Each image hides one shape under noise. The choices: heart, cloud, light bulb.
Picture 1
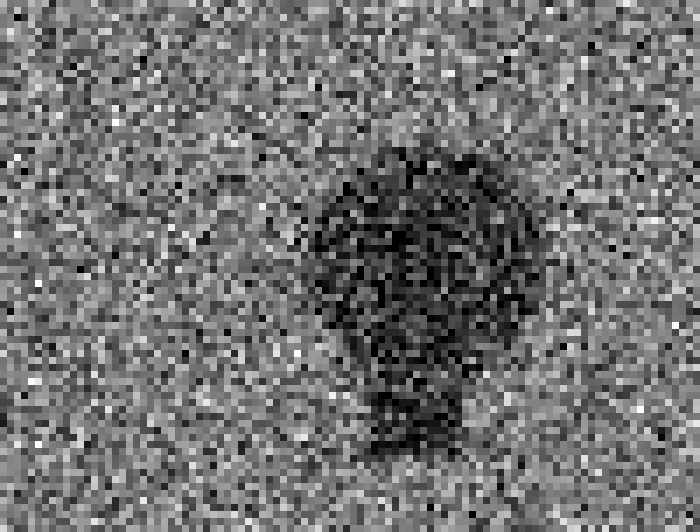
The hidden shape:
light bulb
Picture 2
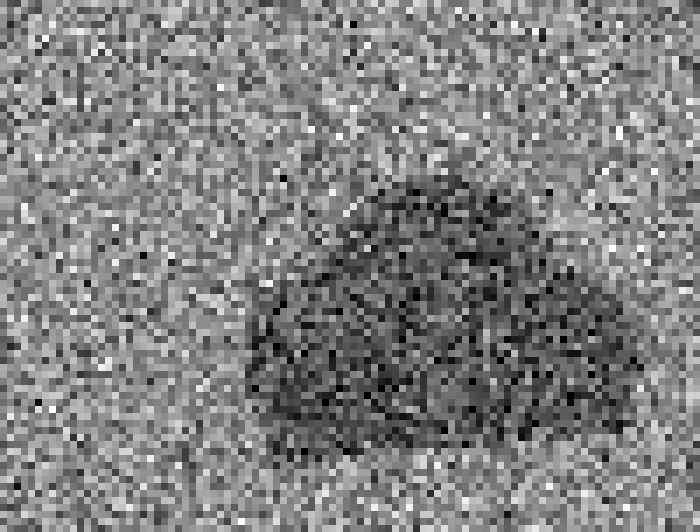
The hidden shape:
cloud
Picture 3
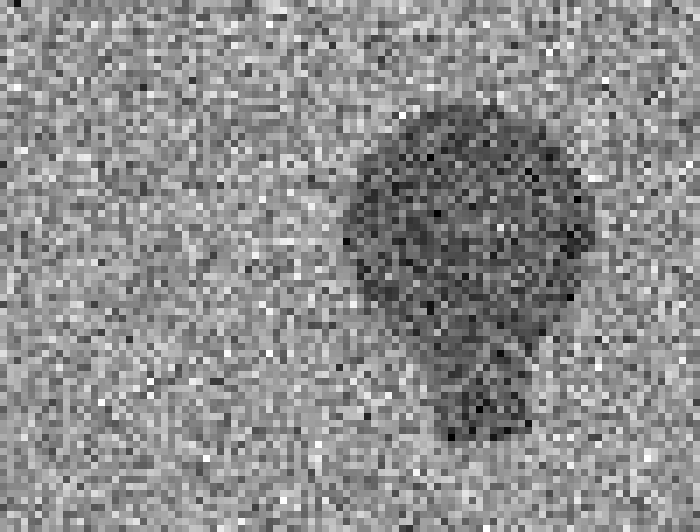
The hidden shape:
light bulb
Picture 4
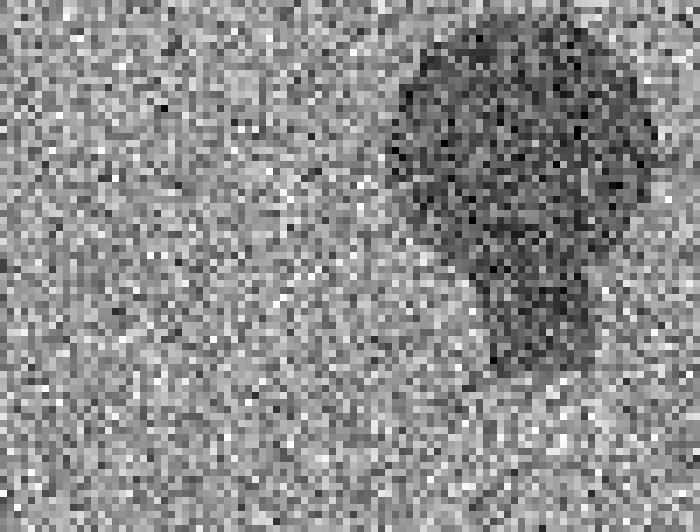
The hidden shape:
light bulb
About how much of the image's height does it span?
two thirds
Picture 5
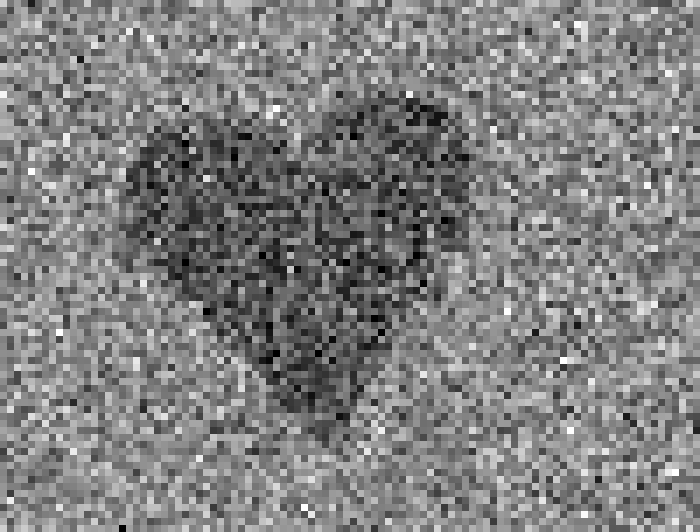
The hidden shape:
heart
